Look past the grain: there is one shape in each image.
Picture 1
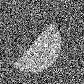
half disc
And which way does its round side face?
down and right
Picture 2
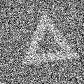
triangle frame
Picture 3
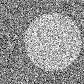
disc
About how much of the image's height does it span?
two thirds
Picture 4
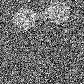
dumbbell
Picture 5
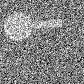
lollipop
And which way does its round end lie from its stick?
left
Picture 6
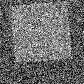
square
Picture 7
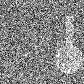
lollipop
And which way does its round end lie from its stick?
down
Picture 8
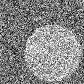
disc
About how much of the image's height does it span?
two thirds
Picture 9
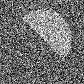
half disc
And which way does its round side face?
up and right
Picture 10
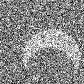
crescent
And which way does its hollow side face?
down
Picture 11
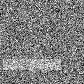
bar
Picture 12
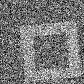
square frame
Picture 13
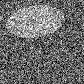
ellipse
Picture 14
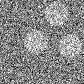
three dots
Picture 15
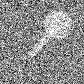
lollipop
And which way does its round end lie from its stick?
up and right
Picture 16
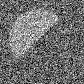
half disc
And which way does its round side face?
up and left
